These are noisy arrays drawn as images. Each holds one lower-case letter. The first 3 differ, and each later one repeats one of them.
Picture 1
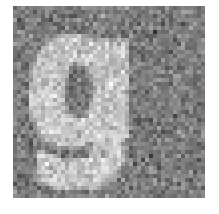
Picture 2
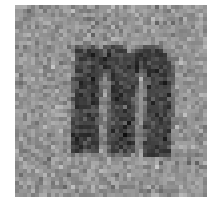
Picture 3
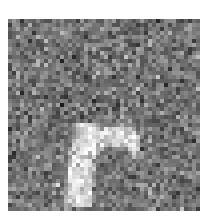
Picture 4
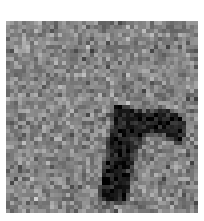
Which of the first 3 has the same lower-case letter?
3
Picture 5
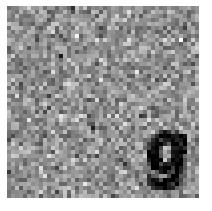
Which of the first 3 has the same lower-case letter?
1
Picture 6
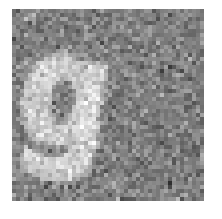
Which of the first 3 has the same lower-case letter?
1
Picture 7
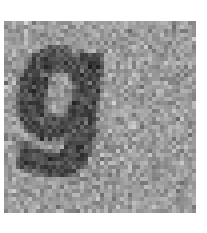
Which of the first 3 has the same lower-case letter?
1
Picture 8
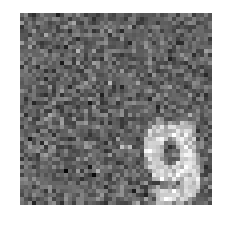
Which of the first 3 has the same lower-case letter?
1
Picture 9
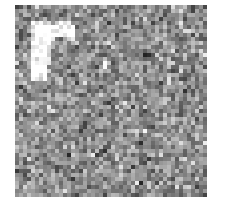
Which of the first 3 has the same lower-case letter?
3
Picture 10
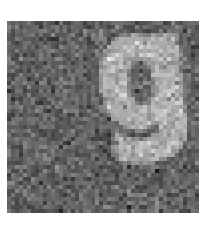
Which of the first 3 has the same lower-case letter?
1
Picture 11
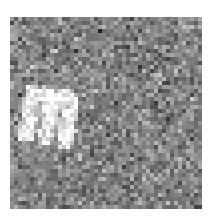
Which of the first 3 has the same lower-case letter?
2
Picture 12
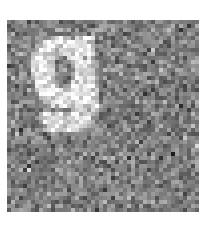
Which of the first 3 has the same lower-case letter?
1
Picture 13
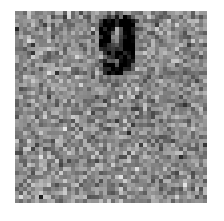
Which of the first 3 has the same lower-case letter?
1
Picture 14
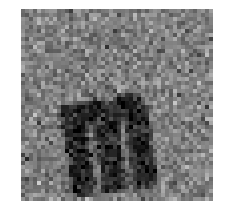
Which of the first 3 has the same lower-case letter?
2
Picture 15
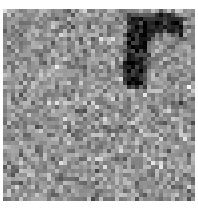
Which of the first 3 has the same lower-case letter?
3
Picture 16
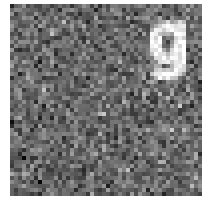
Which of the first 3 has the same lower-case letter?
1
